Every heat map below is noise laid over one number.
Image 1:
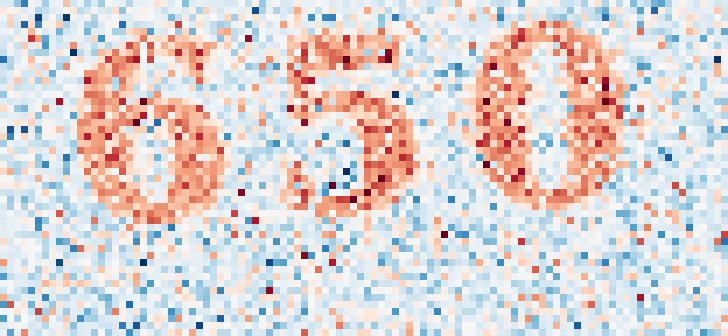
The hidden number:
650
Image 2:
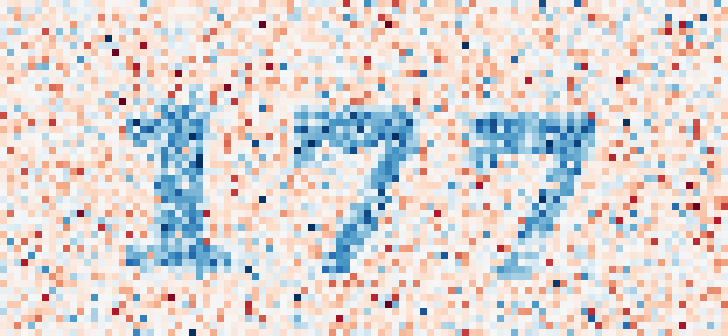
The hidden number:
177
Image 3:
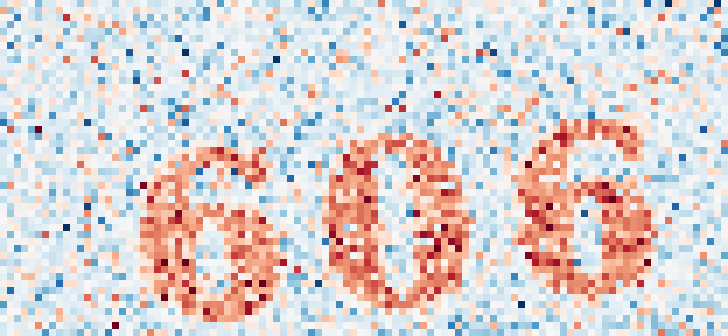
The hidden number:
606
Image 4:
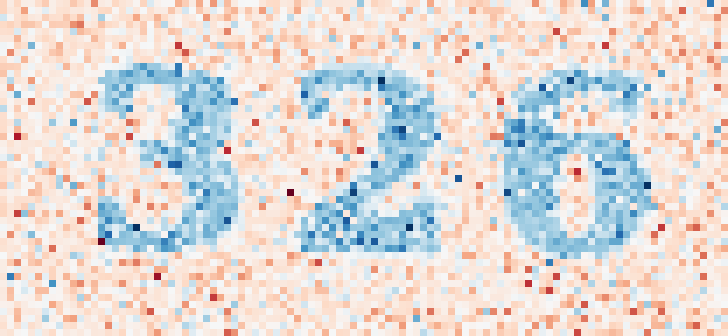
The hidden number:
326
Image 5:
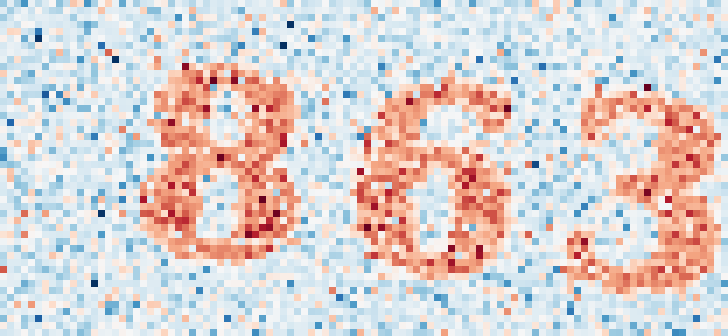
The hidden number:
863
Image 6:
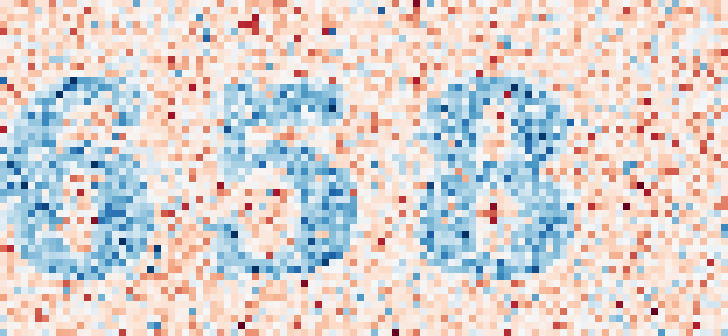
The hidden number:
658
